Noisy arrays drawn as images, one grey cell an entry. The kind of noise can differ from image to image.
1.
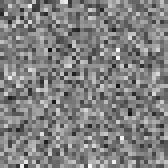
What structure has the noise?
independent entries
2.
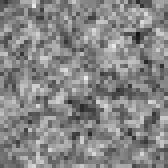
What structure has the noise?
blotchy
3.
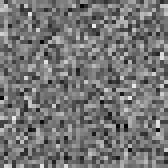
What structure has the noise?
independent entries
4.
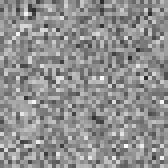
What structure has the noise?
low rank plus noise
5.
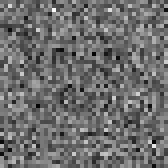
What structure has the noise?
low rank plus noise
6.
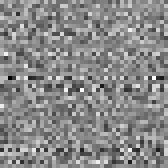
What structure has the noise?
rows of uneven size
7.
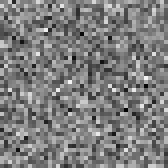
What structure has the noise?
independent entries
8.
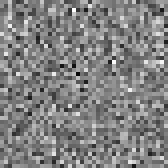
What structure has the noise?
low rank plus noise
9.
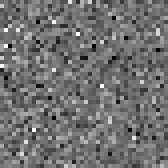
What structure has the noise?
heavy tails
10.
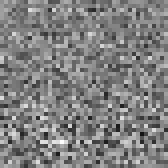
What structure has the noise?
rows of uneven size
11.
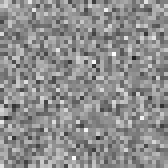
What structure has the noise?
independent entries
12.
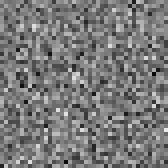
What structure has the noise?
low rank plus noise
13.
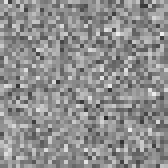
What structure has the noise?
independent entries
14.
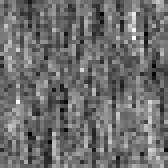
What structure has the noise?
streaked along the columns
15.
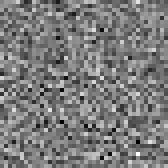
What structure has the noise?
low rank plus noise
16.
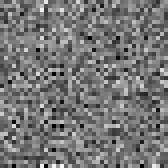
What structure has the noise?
low rank plus noise
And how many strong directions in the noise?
one
